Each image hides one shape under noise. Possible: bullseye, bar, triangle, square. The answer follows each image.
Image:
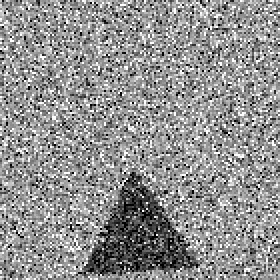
triangle
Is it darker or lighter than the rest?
darker
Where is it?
bottom middle
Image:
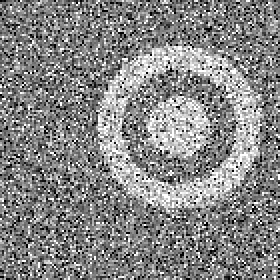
bullseye
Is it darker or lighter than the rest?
lighter
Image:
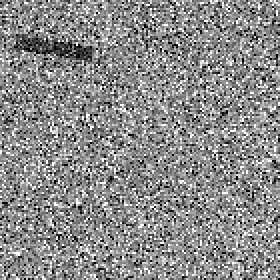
bar
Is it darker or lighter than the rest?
darker
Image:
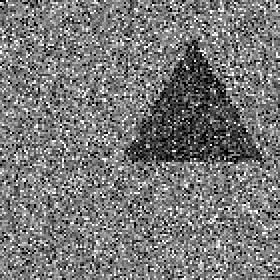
triangle
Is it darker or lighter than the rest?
darker
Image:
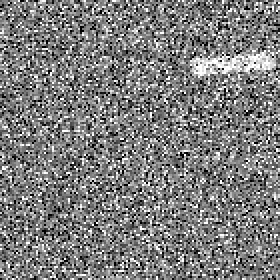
bar
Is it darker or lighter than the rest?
lighter
